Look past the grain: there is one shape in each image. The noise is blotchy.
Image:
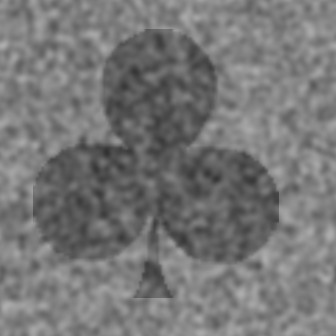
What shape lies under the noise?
club
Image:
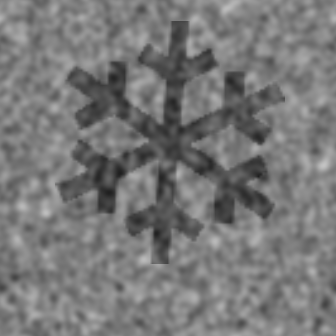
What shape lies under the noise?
snowflake
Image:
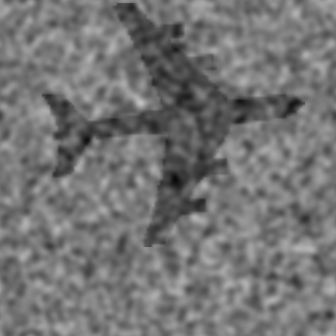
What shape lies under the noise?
airplane
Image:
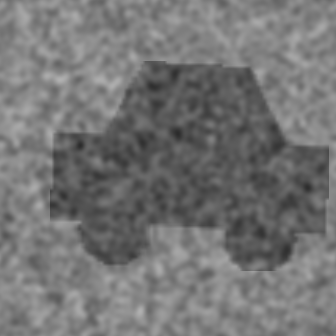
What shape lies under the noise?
car
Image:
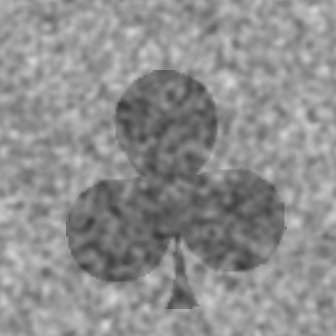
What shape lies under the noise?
club
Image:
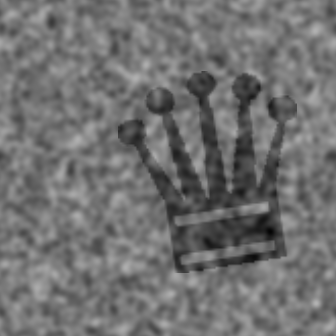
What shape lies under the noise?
chess queen
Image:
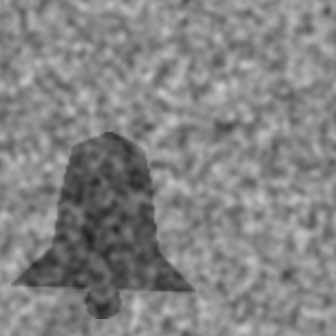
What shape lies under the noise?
bell
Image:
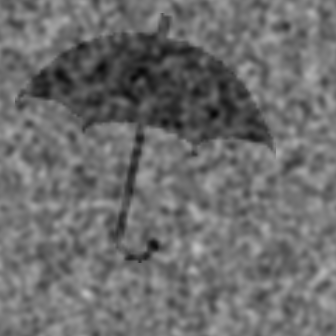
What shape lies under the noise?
umbrella
